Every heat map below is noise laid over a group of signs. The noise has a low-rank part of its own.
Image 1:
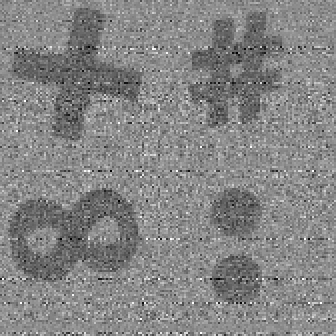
top left: plus sign; top right: hash sign; bottom left: infinity sign; bottom right: colon
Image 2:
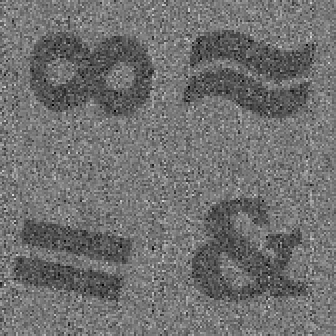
top left: infinity sign; top right: approximately sign; bottom left: equals sign; bottom right: ampersand
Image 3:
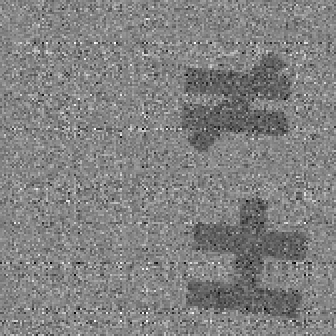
top right: not-equal sign; bottom right: plus-minus sign
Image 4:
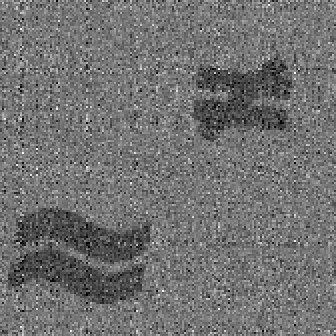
top right: not-equal sign; bottom left: approximately sign
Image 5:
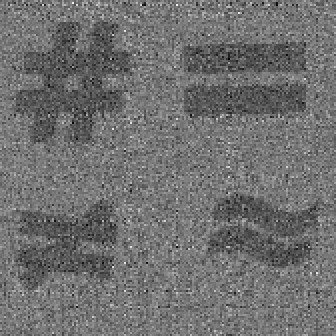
top left: hash sign; top right: equals sign; bottom left: not-equal sign; bottom right: approximately sign
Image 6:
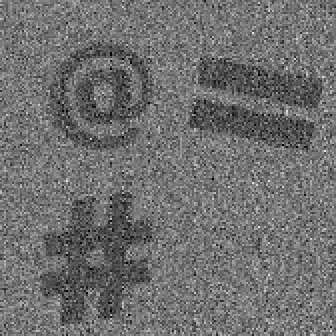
top left: at sign; top right: equals sign; bottom left: hash sign
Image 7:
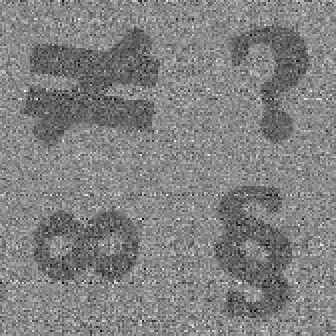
top left: not-equal sign; top right: question mark; bottom left: infinity sign; bottom right: section sign
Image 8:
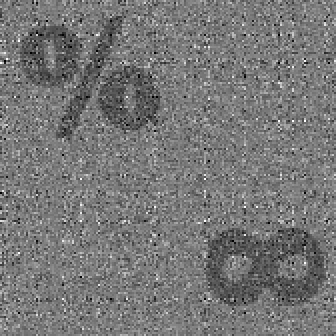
top left: percent sign; bottom right: infinity sign
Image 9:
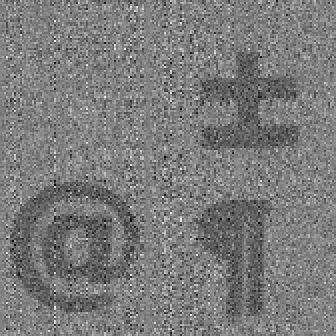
top right: plus-minus sign; bottom left: at sign; bottom right: pilcrow
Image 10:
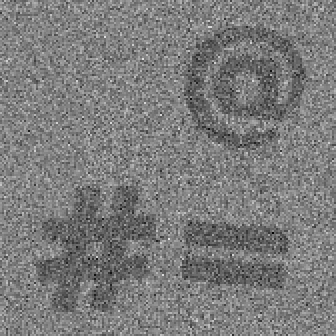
top right: at sign; bottom left: hash sign; bottom right: equals sign
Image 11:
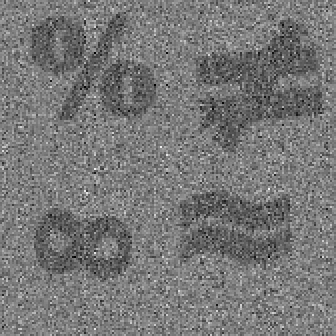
top left: percent sign; top right: not-equal sign; bottom left: infinity sign; bottom right: approximately sign
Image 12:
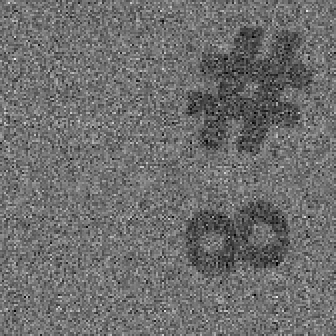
top right: hash sign; bottom right: infinity sign
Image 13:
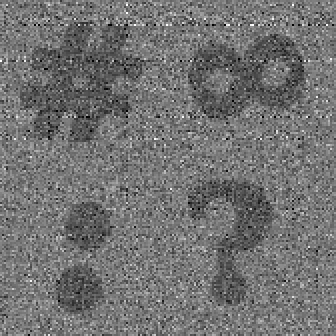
top left: hash sign; top right: infinity sign; bottom left: colon; bottom right: question mark
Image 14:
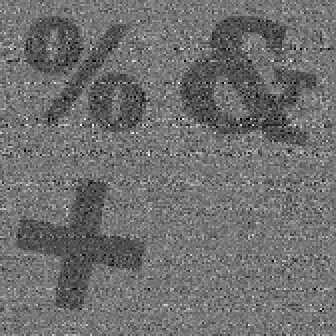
top left: percent sign; top right: ampersand; bottom left: plus sign
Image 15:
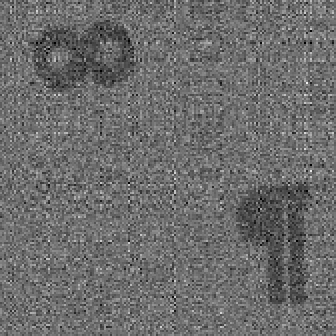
top left: infinity sign; bottom right: pilcrow
